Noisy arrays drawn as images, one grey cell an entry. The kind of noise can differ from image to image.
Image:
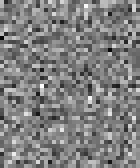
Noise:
low rank plus noise
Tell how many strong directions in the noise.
five to eight
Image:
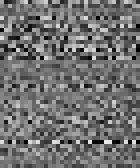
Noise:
rows of uneven size
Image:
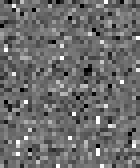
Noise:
heavy tails
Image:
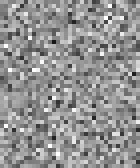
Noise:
independent entries
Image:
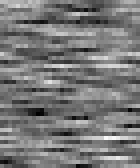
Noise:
streaked along the rows
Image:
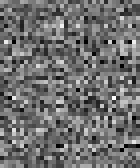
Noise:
low rank plus noise
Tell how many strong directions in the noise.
three or four
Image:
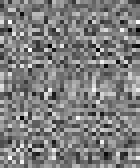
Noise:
low rank plus noise
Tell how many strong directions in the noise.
three or four
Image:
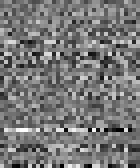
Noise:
rows of uneven size
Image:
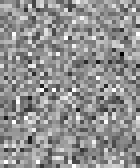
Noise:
low rank plus noise
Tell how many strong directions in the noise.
five to eight
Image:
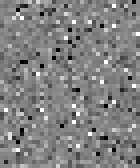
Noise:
heavy tails
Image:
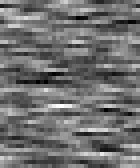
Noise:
streaked along the rows
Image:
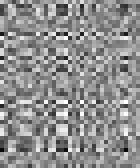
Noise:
low rank plus noise
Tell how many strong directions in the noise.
one
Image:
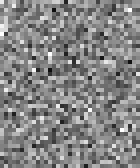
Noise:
independent entries
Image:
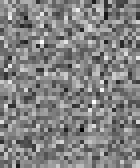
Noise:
low rank plus noise
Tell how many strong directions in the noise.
five to eight
